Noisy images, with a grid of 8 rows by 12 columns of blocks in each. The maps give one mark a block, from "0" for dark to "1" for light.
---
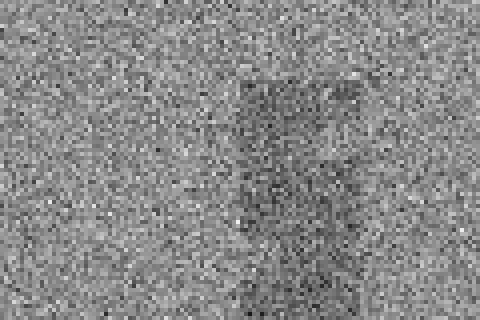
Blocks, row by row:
1 1 1 1 1 1 1 1 1 1 1 1
1 1 1 1 1 1 1 1 1 1 1 1
1 1 1 1 1 1 0 0 0 1 1 1
1 1 1 1 1 1 0 0 1 1 1 1
1 1 1 1 1 1 0 0 0 1 1 1
1 1 1 1 1 1 0 0 0 1 1 1
1 1 1 1 1 1 1 0 0 1 1 1
1 1 1 1 1 1 0 0 0 1 1 1
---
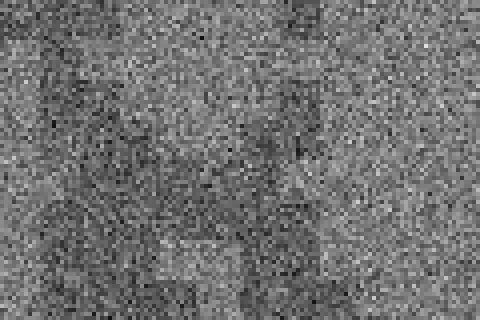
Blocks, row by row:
0 0 0 1 1 1 1 0 1 1 1 1
1 0 1 1 1 1 1 1 1 1 1 1
1 0 0 1 1 1 1 0 1 1 1 1
1 0 0 0 1 1 0 0 1 1 1 1
1 1 0 0 0 0 0 1 1 1 1 1
1 0 0 0 0 0 0 0 1 1 1 1
1 0 0 0 1 1 0 0 1 1 1 1
1 0 0 0 0 1 0 0 0 1 1 1
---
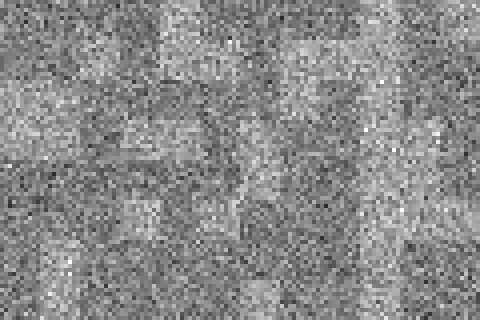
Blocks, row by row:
0 0 0 0 1 0 0 0 0 1 0 1
0 0 1 0 1 1 0 1 1 1 0 0
1 1 0 0 0 0 0 1 0 1 0 0
1 1 0 1 1 0 1 0 0 1 1 0
0 0 0 0 0 0 1 0 0 1 1 0
0 0 0 1 0 1 0 0 0 1 1 1
0 1 0 0 0 0 0 0 0 1 0 0
0 1 0 0 0 0 1 0 0 1 0 0
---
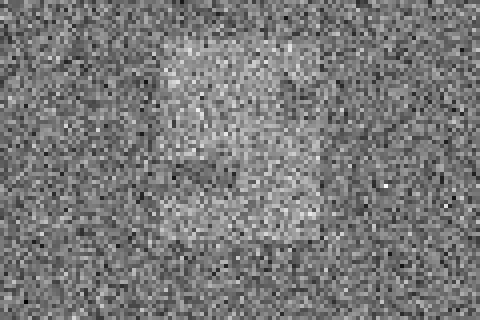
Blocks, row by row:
0 0 0 0 0 0 0 0 0 0 0 0
0 0 0 0 1 1 1 1 0 0 0 0
0 0 0 0 1 1 1 0 0 0 0 0
0 0 0 0 1 1 1 1 0 0 0 0
0 0 0 0 0 0 1 1 0 0 0 0
0 0 0 0 1 1 1 1 0 0 0 0
0 0 0 0 0 0 0 0 0 0 0 0
0 0 0 0 0 0 0 0 0 0 0 0
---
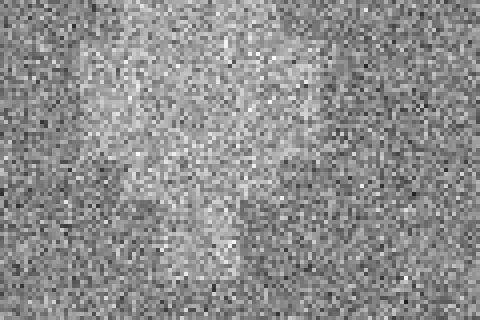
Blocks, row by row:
0 0 0 1 1 1 1 0 0 0 0 0
0 0 1 1 1 1 1 1 0 0 0 0
0 0 1 1 1 1 1 1 0 0 0 0
0 0 1 1 1 1 1 1 0 0 0 0
0 0 0 1 1 1 1 0 0 0 0 0
0 0 0 0 1 1 0 0 0 0 0 0
0 0 0 0 1 1 0 0 0 0 0 0
0 0 0 0 0 0 0 0 0 0 0 0
